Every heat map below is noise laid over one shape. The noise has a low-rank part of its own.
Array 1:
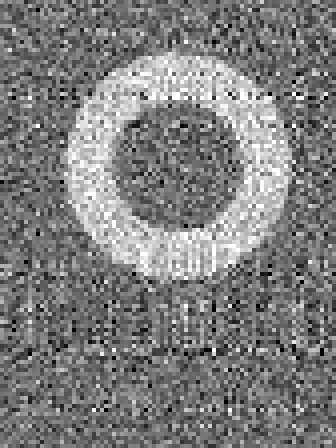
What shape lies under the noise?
ring
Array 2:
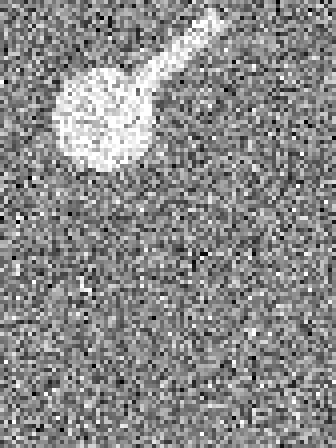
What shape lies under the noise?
lollipop
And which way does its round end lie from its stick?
down and left
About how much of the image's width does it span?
half
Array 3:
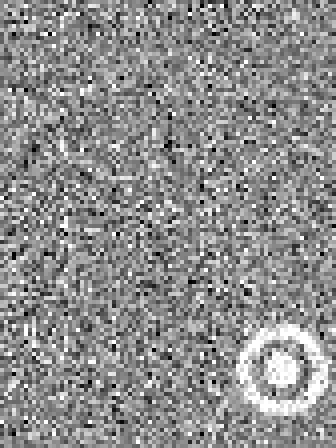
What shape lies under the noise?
bullseye
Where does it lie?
bottom right
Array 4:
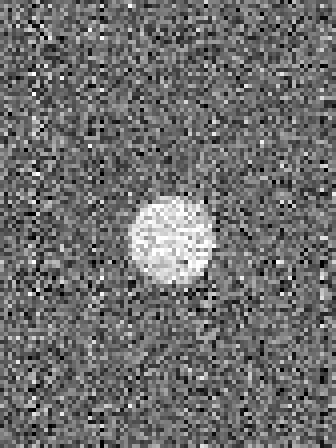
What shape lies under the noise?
disc
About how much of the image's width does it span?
a quarter
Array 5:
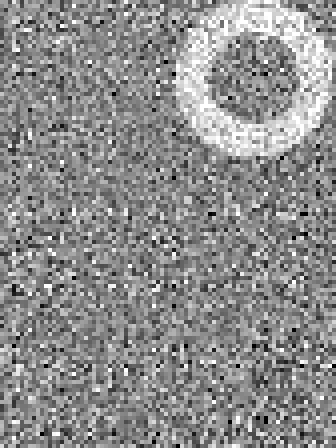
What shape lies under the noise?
ring
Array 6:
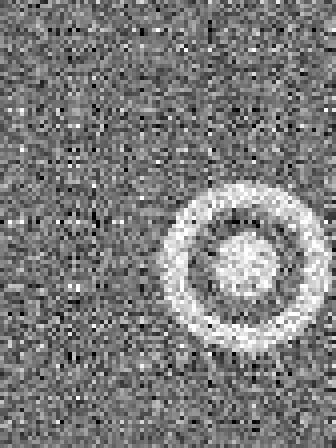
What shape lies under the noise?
bullseye
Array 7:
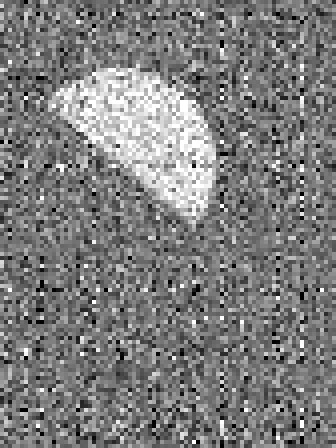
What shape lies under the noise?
half disc
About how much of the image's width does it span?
half
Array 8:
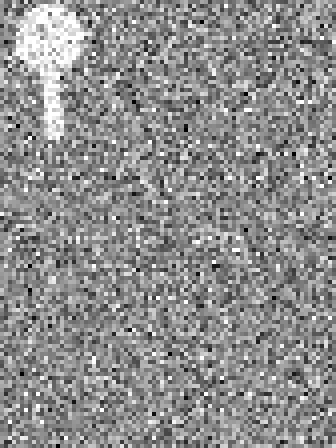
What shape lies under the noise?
lollipop
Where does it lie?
top left
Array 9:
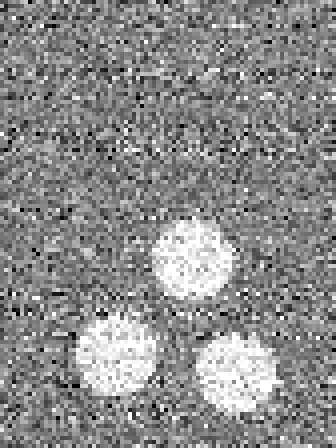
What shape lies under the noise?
three dots
